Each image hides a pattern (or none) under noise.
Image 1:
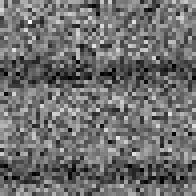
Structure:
bands of rows
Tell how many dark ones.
2
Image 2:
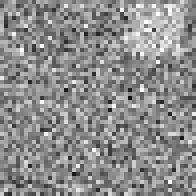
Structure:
one block
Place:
top right
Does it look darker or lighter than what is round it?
lighter
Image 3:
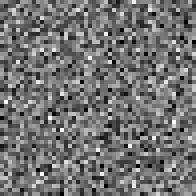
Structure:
only noise
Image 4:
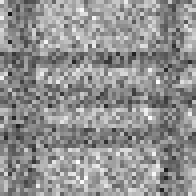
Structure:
bands of rows crossing bands of columns
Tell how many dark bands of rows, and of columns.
3 and 2
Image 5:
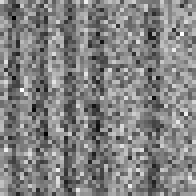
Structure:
bands of columns
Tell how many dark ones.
5
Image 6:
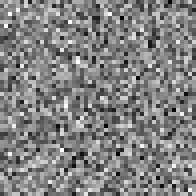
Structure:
only noise
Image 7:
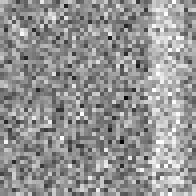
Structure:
one band of columns
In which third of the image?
right
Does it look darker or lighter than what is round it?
lighter
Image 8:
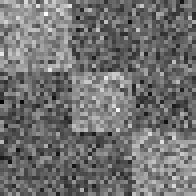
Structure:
blocks along the diagonal
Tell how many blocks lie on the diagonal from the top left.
3
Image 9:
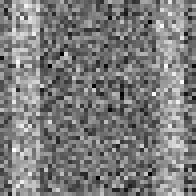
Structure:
bands of columns
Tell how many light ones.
2
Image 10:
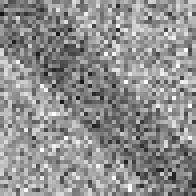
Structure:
a diagonal band
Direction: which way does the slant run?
top left to bottom right
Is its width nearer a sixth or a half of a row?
a half
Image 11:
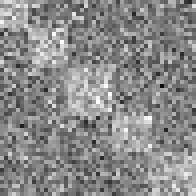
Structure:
blocks along the diagonal
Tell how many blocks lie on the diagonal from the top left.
5
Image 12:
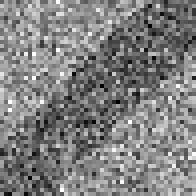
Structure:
a diagonal band
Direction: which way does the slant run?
bottom left to top right
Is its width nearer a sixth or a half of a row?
a half
